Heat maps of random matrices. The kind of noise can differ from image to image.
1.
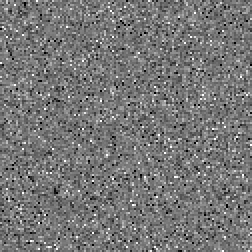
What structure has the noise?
heavy tails
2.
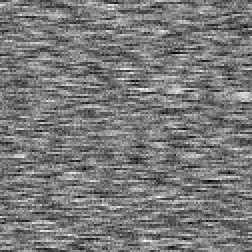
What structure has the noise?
streaked along the rows
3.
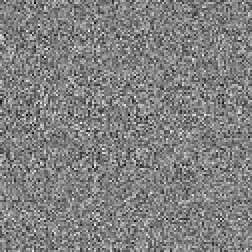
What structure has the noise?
low rank plus noise
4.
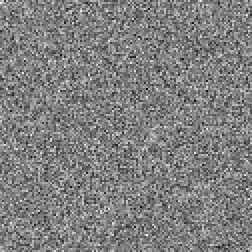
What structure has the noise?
independent entries
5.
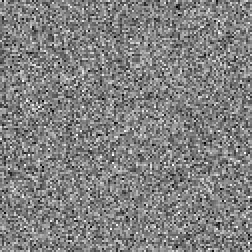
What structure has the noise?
independent entries
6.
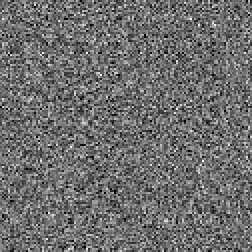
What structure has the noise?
low rank plus noise
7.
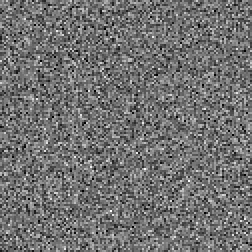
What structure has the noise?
independent entries
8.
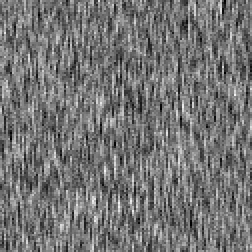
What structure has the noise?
streaked along the columns
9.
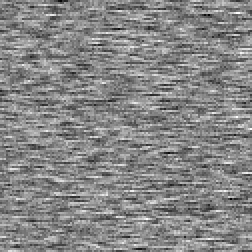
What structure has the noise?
streaked along the rows
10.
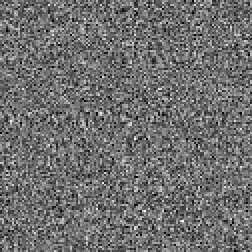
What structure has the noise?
low rank plus noise
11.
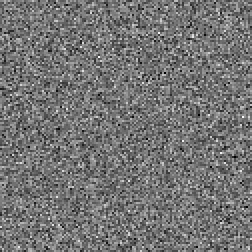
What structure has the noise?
independent entries
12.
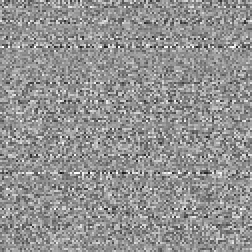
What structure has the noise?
rows of uneven size
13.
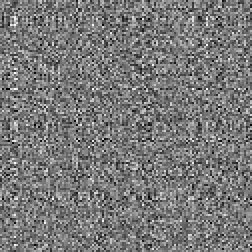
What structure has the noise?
low rank plus noise
